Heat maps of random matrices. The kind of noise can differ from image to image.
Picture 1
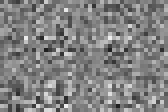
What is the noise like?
low rank plus noise
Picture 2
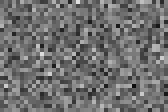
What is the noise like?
low rank plus noise
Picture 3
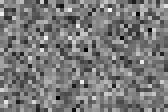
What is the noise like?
independent entries
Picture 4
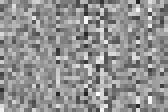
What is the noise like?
columns of uneven size
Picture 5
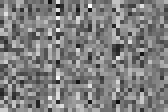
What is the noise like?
columns of uneven size
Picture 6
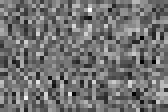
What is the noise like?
low rank plus noise
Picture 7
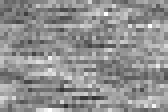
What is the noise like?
streaked along the rows
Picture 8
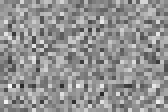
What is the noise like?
low rank plus noise
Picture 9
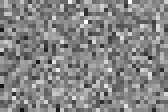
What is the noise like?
independent entries
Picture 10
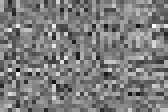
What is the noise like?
low rank plus noise
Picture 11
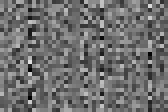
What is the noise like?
columns of uneven size
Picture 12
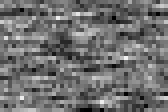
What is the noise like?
streaked along the rows
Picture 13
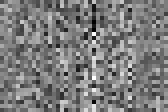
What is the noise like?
columns of uneven size
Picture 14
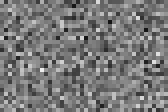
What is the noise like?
low rank plus noise
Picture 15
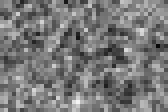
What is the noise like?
blotchy
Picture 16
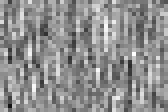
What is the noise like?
streaked along the columns
